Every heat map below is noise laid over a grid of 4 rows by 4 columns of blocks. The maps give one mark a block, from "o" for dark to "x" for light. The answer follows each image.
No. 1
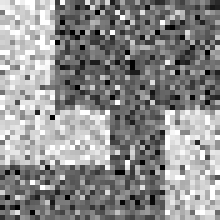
x o o o
x o o o
x x o x
o o o x
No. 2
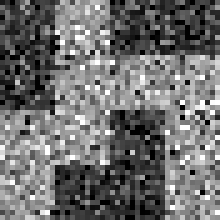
o x o o
o x x x
x x o x
x o o x
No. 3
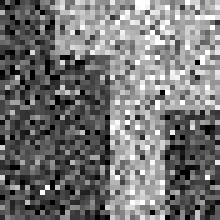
o x x x
o o x x
o o x o
o o x o
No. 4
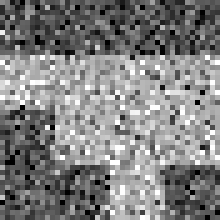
o o o o
x x x x
o x x x
o o x o
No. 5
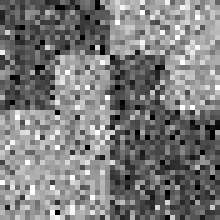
o o x x
o x o x
x x o o
x x o o
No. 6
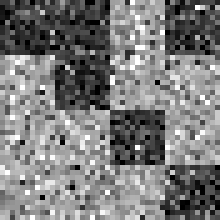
o o x o
x o x x
x x o x
x x x o
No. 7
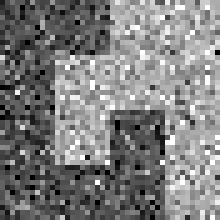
o o x x
o x x x
o x o x
o o o x
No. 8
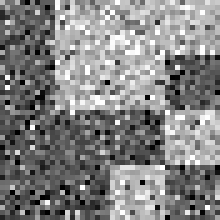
o x x x
o x x o
o o o x
o o x o
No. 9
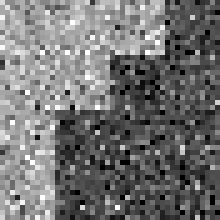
x x x o
x x o o
x o o o
x o o o
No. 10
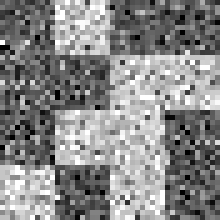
o x o o
o o x x
o x x o
x o x o
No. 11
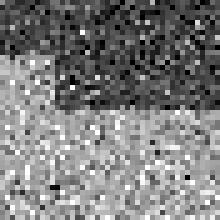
o o o o
x o o o
x x x x
x x x x
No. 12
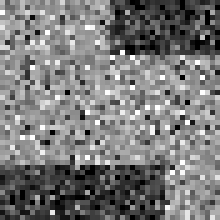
x x o o
x x x x
x x x x
o o o x
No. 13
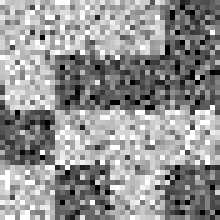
x x x o
x o o o
o x x x
x o x o
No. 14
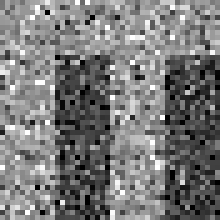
x x x x
x o x o
x o x o
x o x o
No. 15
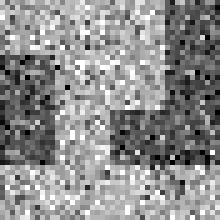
x x x o
o x x o
o x o o
x x x x
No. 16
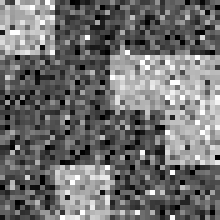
x o o o
o o x x
o o o x
o x o o
